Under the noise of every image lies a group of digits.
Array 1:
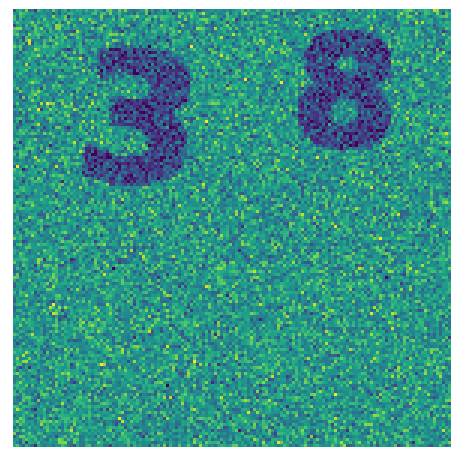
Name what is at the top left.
3
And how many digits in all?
2
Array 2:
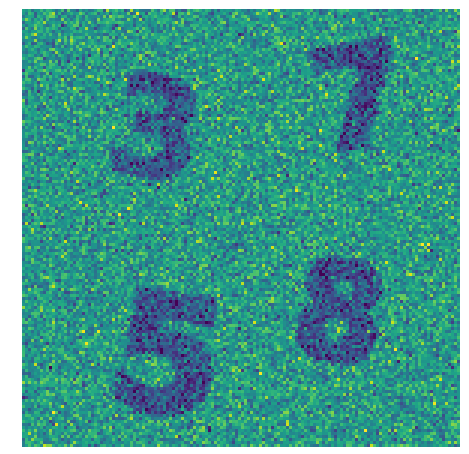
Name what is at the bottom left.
5
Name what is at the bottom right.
8
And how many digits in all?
4
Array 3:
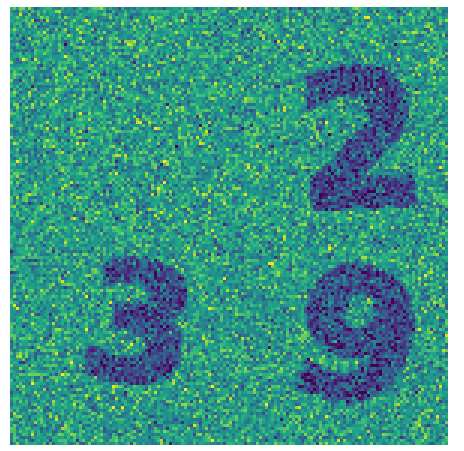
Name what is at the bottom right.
9
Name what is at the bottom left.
3
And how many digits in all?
3
